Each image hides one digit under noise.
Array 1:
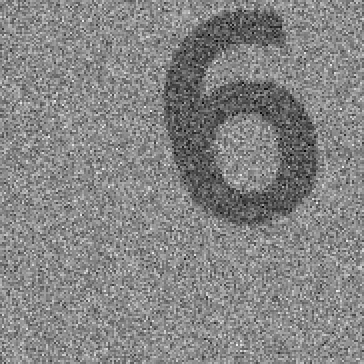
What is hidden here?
dark 6
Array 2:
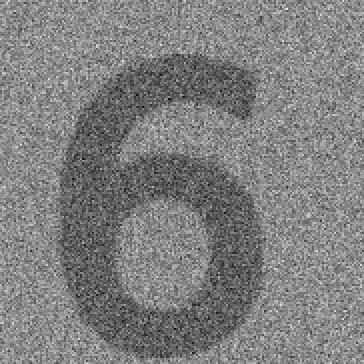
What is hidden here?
dark 6
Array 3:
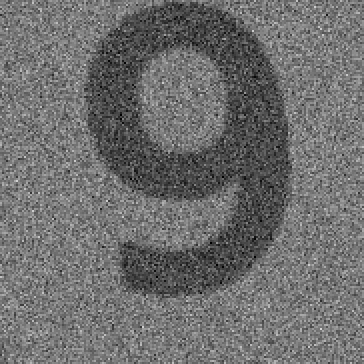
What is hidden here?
dark 9
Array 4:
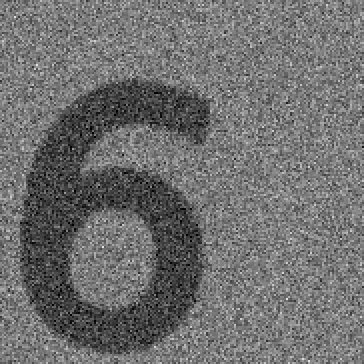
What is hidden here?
dark 6
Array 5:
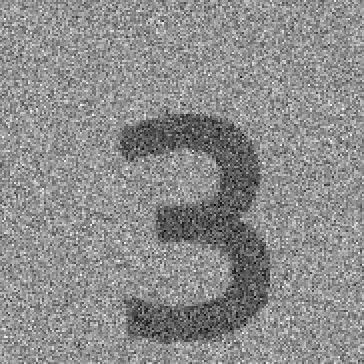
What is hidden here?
dark 3
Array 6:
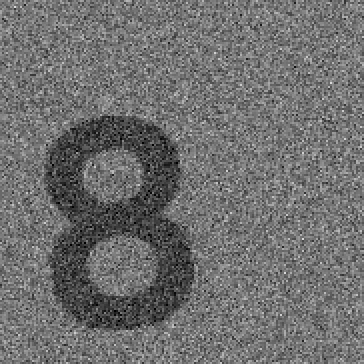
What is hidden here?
dark 8
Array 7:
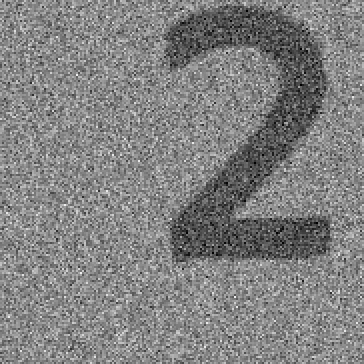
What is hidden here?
dark 2
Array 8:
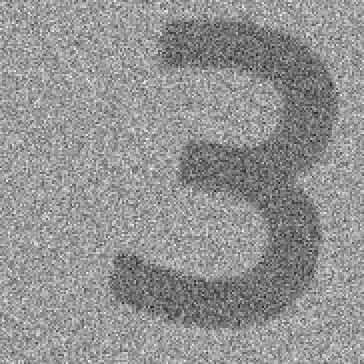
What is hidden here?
dark 3
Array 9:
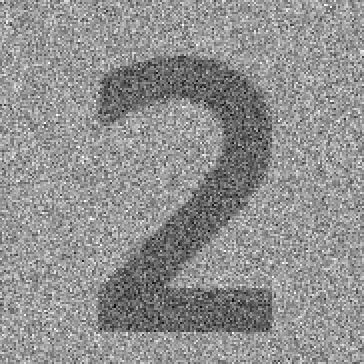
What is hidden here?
dark 2
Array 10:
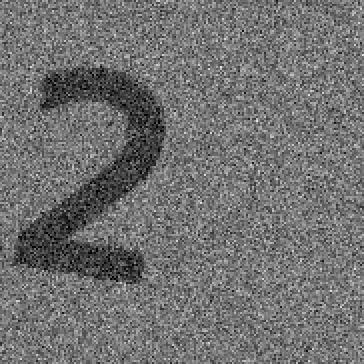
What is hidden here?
dark 2
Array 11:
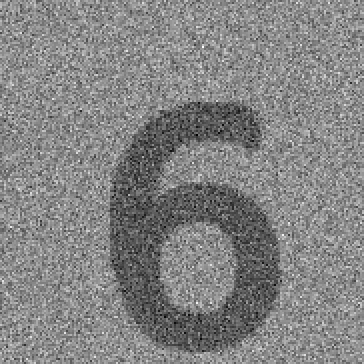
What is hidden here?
dark 6
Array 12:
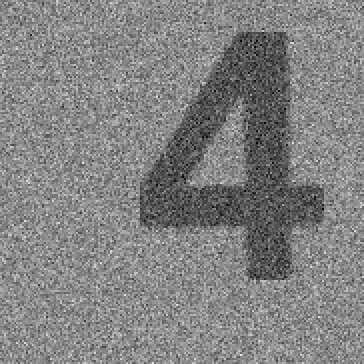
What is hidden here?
dark 4
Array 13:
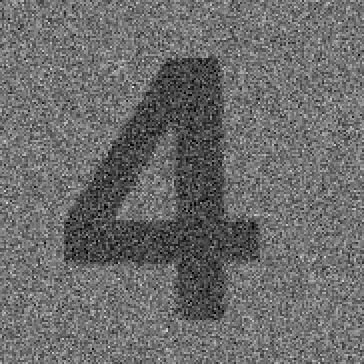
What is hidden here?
dark 4
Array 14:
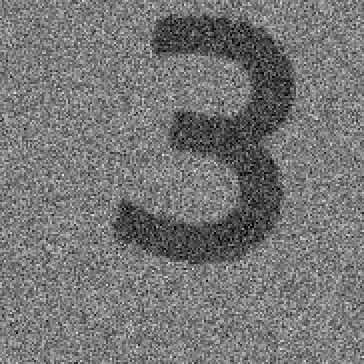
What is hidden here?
dark 3
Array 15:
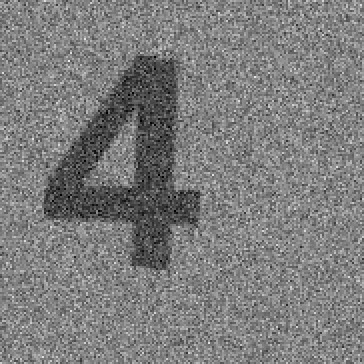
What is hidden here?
dark 4
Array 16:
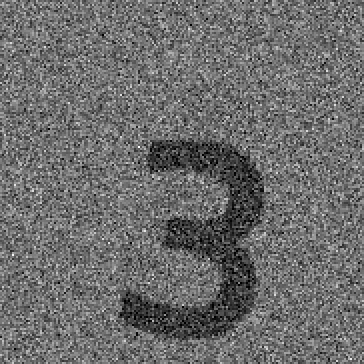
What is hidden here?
dark 3
